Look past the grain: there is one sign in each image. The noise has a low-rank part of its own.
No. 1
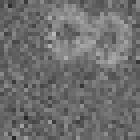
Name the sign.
infinity sign
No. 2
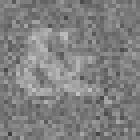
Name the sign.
ampersand
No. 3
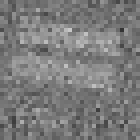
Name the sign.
equals sign
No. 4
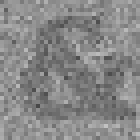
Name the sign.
ampersand
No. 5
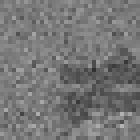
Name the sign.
not-equal sign
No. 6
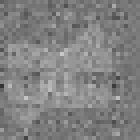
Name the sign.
not-equal sign
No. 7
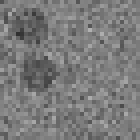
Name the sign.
colon
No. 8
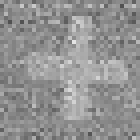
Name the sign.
plus sign
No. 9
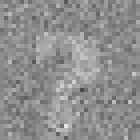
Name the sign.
question mark
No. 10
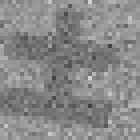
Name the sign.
plus-minus sign
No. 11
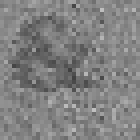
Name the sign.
ampersand
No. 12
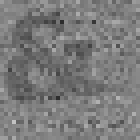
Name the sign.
ampersand
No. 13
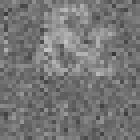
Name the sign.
ampersand
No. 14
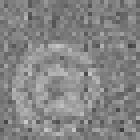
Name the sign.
at sign
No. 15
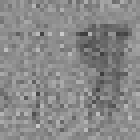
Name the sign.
pilcrow
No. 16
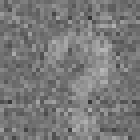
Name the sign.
question mark
